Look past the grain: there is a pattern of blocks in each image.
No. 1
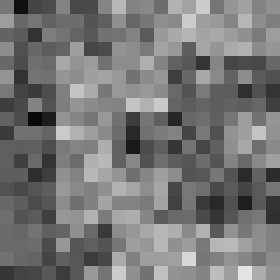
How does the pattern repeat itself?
top and bottom mirror each other
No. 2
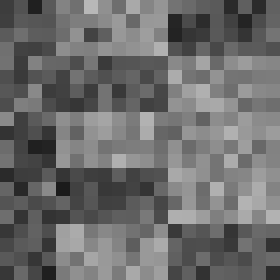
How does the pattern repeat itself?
top and bottom mirror each other
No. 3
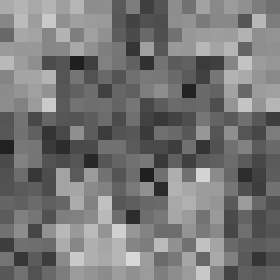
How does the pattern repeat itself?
left and right mirror each other
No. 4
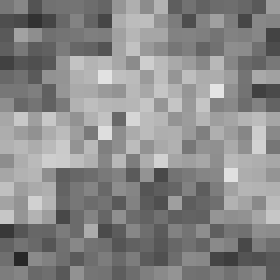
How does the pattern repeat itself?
left and right mirror each other
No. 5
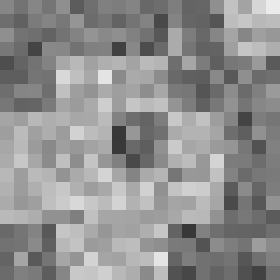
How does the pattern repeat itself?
mirrored about the diagonal from the bottom left
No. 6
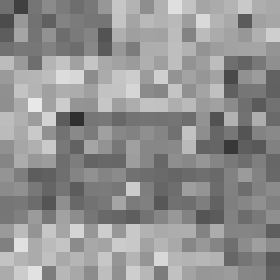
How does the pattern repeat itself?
no symmetry
